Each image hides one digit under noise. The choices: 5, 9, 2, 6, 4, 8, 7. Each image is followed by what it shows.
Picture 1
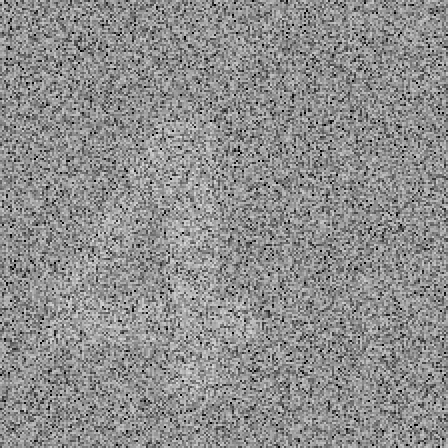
light 4
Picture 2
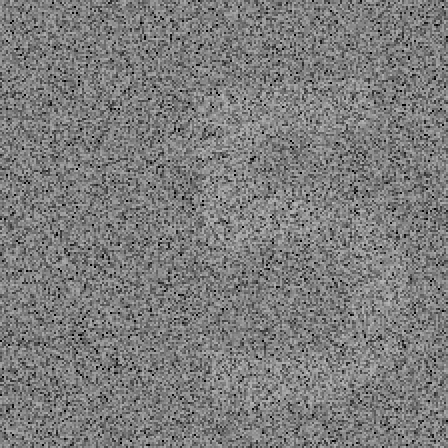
light 5
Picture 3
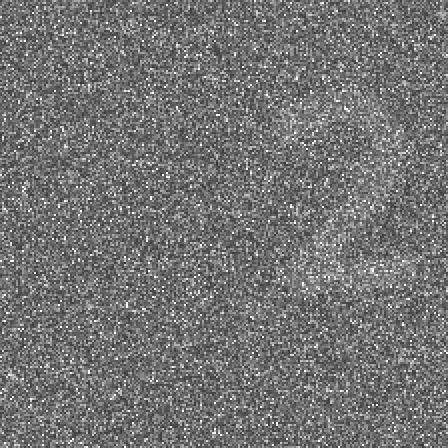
light 2
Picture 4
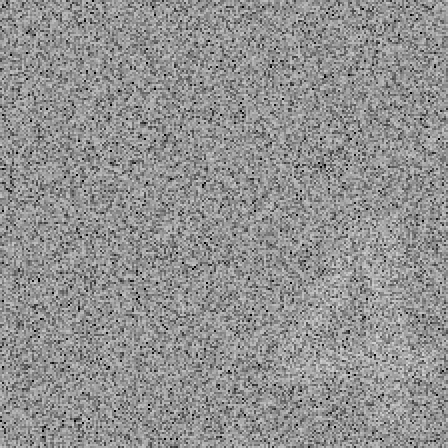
light 4
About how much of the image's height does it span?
half
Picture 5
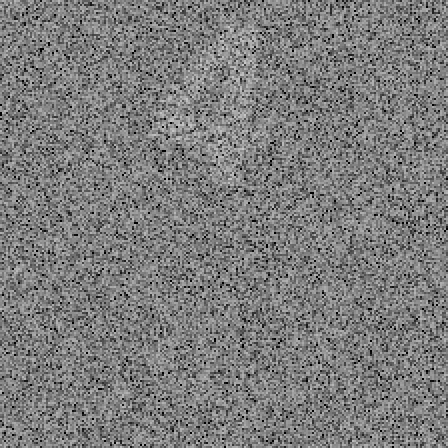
light 4, top middle
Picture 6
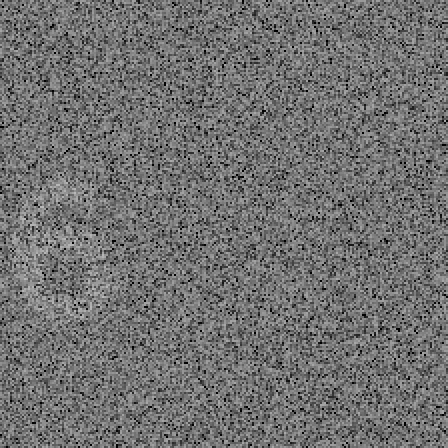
light 6, middle left
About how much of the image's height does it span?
a third
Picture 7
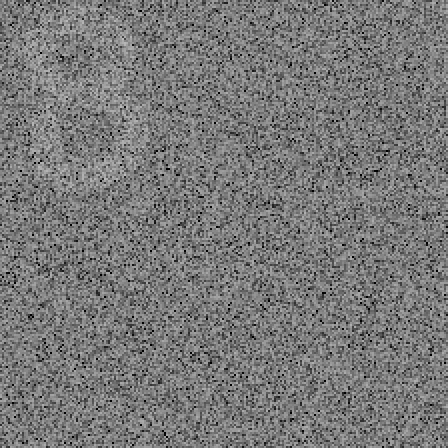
light 8, top left
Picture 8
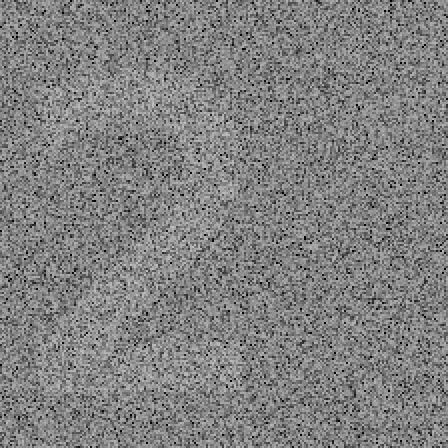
light 2
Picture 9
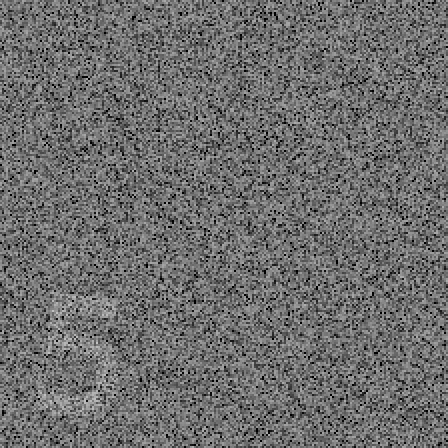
light 5, bottom left
